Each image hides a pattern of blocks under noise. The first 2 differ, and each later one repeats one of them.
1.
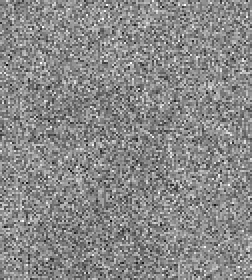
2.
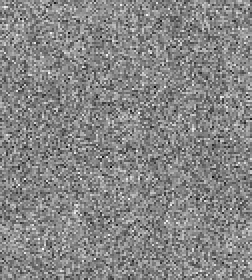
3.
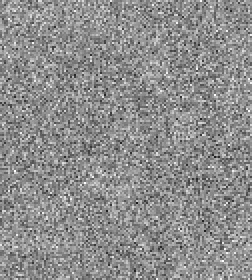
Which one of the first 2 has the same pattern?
2
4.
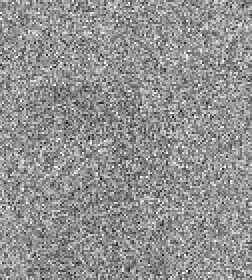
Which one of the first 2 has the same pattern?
1
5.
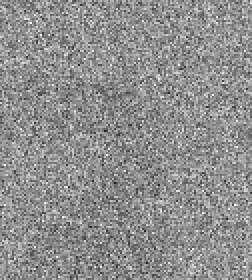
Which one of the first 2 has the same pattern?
1
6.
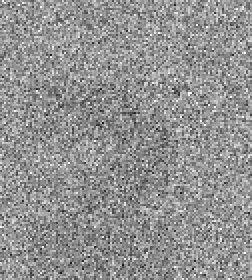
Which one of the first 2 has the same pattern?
1
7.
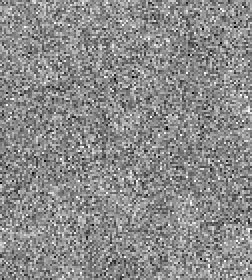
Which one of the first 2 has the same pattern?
2
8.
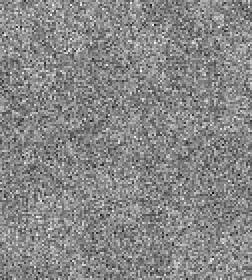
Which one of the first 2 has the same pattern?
2
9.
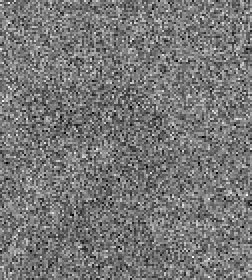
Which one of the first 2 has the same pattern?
1
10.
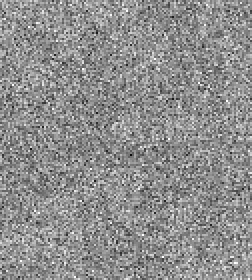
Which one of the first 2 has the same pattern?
2
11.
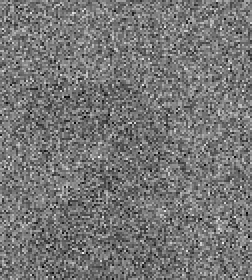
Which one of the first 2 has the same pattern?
1
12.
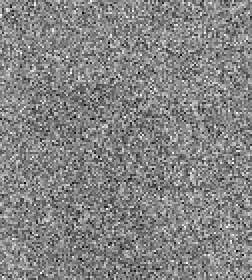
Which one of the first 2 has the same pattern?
1
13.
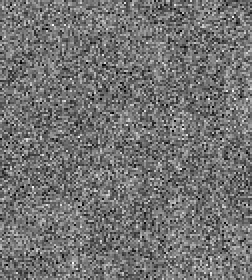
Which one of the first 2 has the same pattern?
2
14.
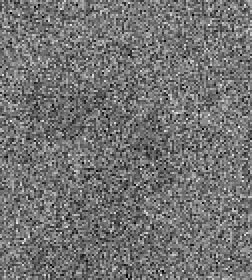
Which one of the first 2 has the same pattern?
1
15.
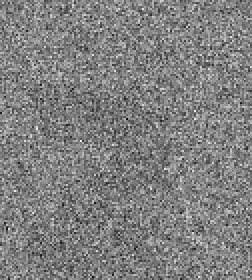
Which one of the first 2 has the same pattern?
1
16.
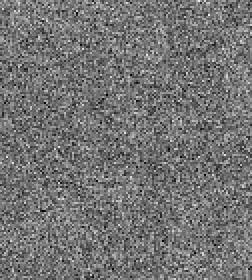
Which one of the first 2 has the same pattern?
2
